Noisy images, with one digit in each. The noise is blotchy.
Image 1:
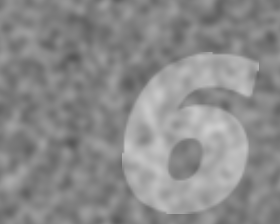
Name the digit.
6
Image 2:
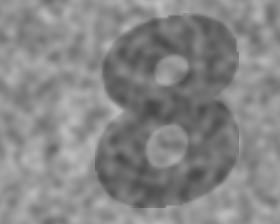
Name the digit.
8
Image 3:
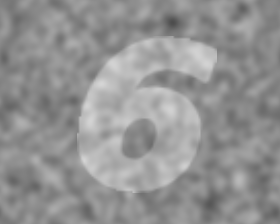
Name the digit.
6
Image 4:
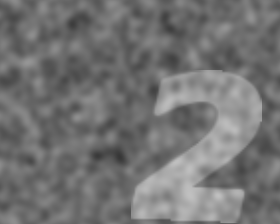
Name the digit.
2
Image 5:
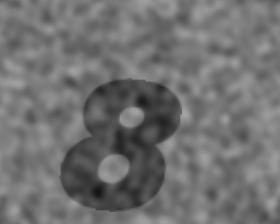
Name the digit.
8
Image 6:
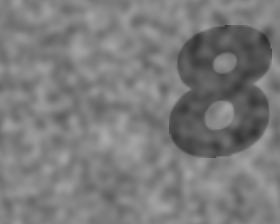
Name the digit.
8
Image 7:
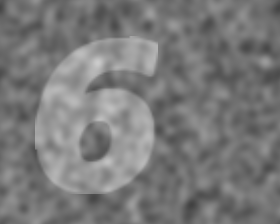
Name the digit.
6
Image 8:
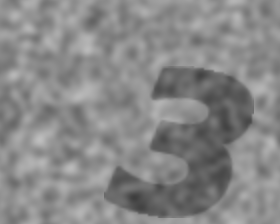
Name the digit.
3
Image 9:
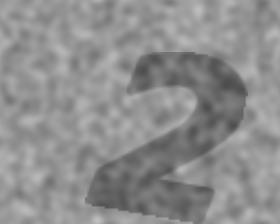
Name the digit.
2
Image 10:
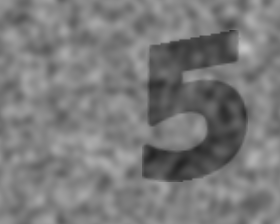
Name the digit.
5
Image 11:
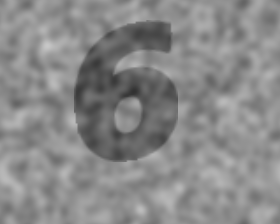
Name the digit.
6
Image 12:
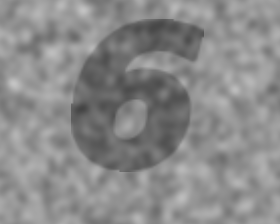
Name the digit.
6
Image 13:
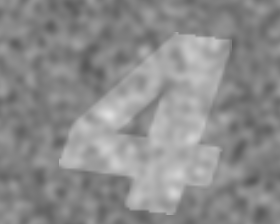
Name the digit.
4
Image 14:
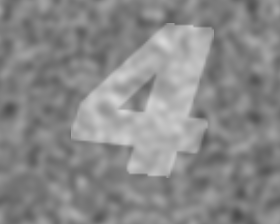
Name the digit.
4
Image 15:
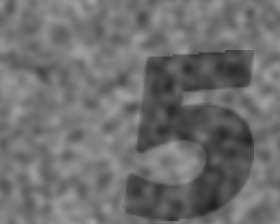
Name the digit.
5
